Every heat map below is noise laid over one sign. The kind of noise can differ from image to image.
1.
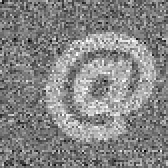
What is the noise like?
rows of uneven size
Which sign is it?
at sign
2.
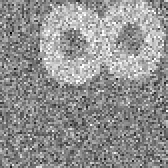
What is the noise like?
independent entries
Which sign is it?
infinity sign
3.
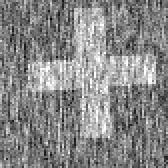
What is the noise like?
streaked along the columns
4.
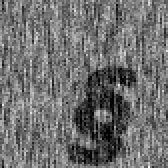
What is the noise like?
streaked along the columns
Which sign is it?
section sign
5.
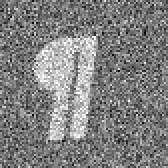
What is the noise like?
low rank plus noise
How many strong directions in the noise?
one
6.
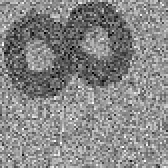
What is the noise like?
low rank plus noise
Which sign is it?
infinity sign
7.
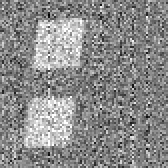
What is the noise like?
columns of uneven size
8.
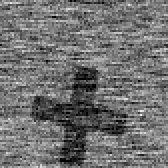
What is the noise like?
streaked along the rows
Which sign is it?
plus sign
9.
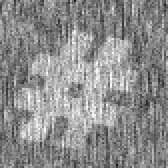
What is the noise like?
streaked along the columns
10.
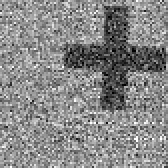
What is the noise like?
low rank plus noise
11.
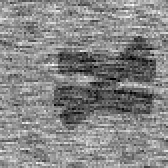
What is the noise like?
streaked along the rows
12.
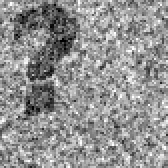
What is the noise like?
blotchy
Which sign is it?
question mark
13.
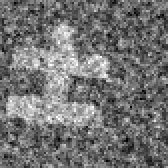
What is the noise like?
blotchy
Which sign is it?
plus-minus sign
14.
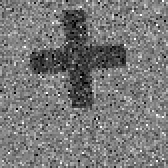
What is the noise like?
heavy tails
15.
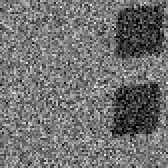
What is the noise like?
independent entries
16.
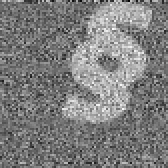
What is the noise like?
rows of uneven size
